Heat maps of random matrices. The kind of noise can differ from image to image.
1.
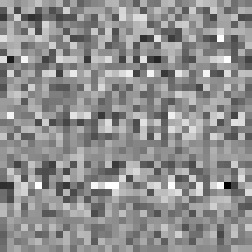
rows of uneven size
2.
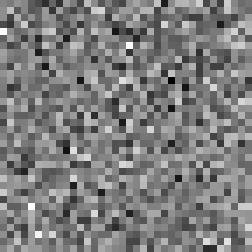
independent entries
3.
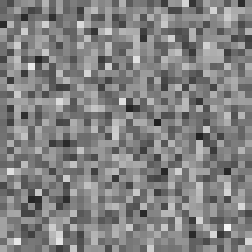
independent entries
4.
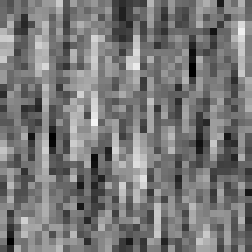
streaked along the columns
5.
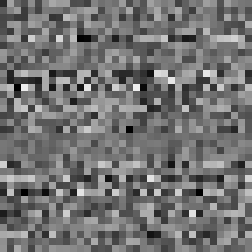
rows of uneven size
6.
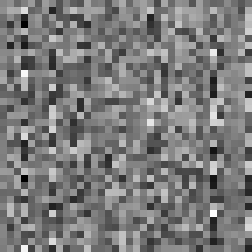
columns of uneven size
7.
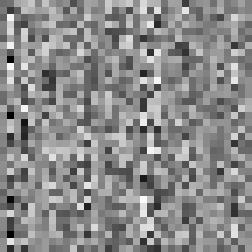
columns of uneven size
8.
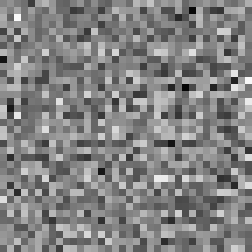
low rank plus noise
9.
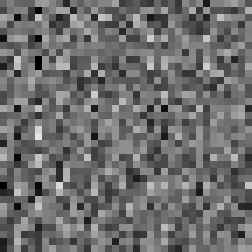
low rank plus noise
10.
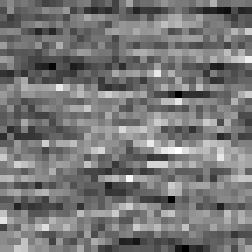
streaked along the rows
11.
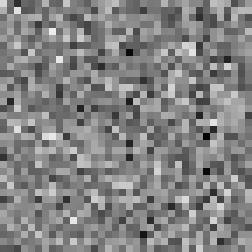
independent entries
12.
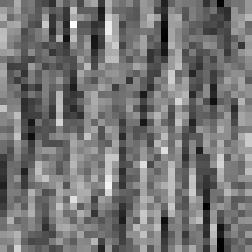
streaked along the columns
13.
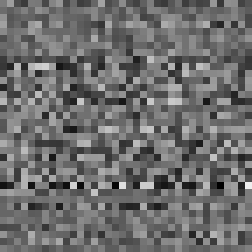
rows of uneven size
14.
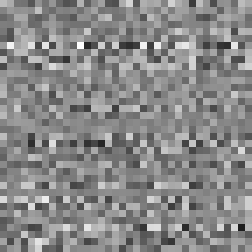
rows of uneven size
